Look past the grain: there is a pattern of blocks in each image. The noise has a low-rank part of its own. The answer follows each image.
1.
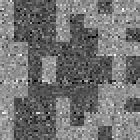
top and bottom mirror each other
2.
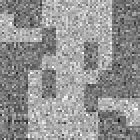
the same after a half turn
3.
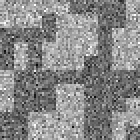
no symmetry
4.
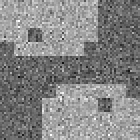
the same after a half turn
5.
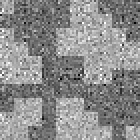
mirrored about the diagonal from the bottom left
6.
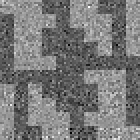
the same after a half turn
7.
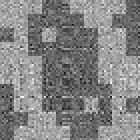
the same after a half turn
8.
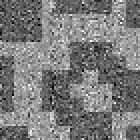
mirrored about the diagonal from the top left
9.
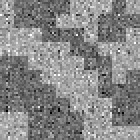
mirrored about the diagonal from the bottom left
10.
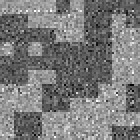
no symmetry
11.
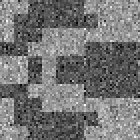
top and bottom mirror each other
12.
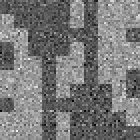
the same after a half turn
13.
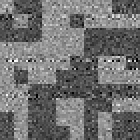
mirrored about the diagonal from the top left
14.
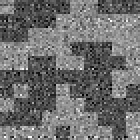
no symmetry
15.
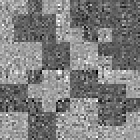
mirrored about the diagonal from the bottom left
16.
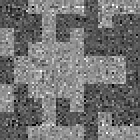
top and bottom mirror each other
